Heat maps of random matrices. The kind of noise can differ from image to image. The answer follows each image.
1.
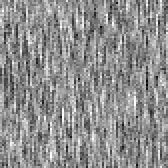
streaked along the columns
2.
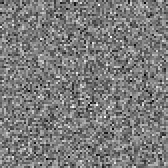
independent entries
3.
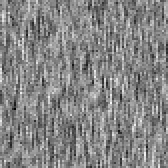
streaked along the columns
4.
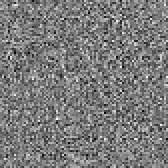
low rank plus noise
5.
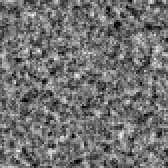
blotchy
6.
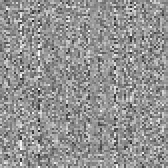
columns of uneven size
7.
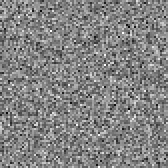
independent entries
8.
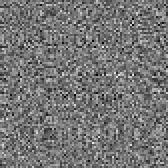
low rank plus noise
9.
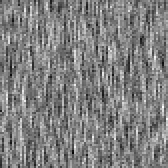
streaked along the columns
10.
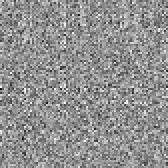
low rank plus noise
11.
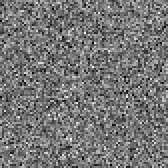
independent entries
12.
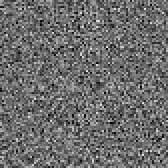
low rank plus noise
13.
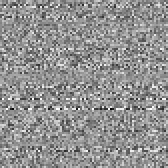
rows of uneven size
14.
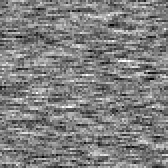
streaked along the rows
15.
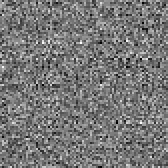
low rank plus noise
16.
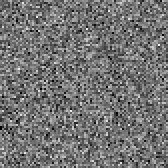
independent entries
